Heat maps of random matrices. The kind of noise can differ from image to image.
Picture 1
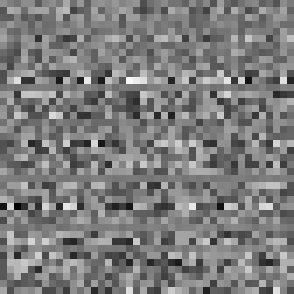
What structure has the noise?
rows of uneven size
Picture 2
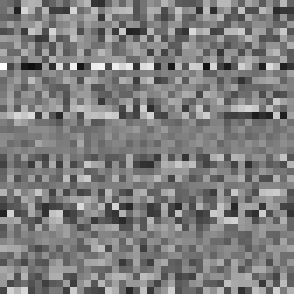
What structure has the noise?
rows of uneven size
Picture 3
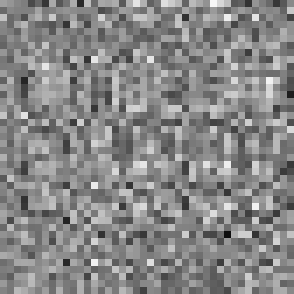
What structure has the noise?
low rank plus noise
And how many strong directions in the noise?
three or four
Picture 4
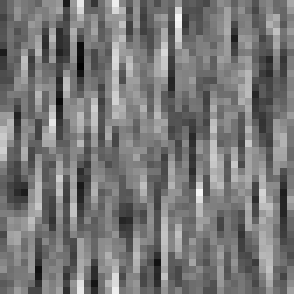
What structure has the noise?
streaked along the columns
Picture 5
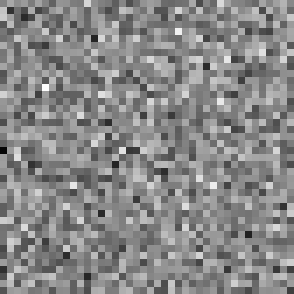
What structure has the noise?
independent entries
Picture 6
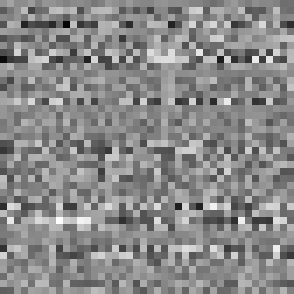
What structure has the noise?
rows of uneven size
